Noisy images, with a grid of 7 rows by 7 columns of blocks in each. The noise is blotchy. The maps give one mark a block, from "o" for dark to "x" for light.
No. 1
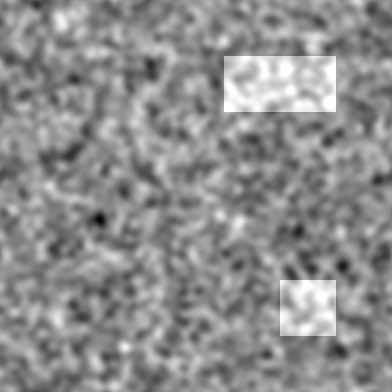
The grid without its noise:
ooooooo
ooooxxo
ooooooo
ooooooo
ooooooo
oooooxo
ooooooo
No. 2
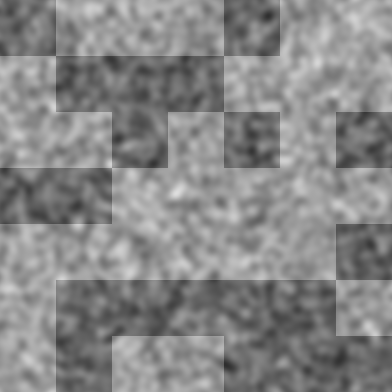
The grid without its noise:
oxxxoxx
xoooxxx
xxoxoxo
ooxxxxx
xxxxxxo
xooooox
xoxxooo
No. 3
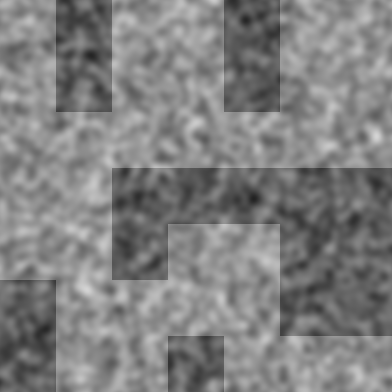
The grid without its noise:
xoxxoxx
xoxxoxx
xxxxxxx
xxooooo
xxoxxoo
oxxxxoo
oxxoxxx
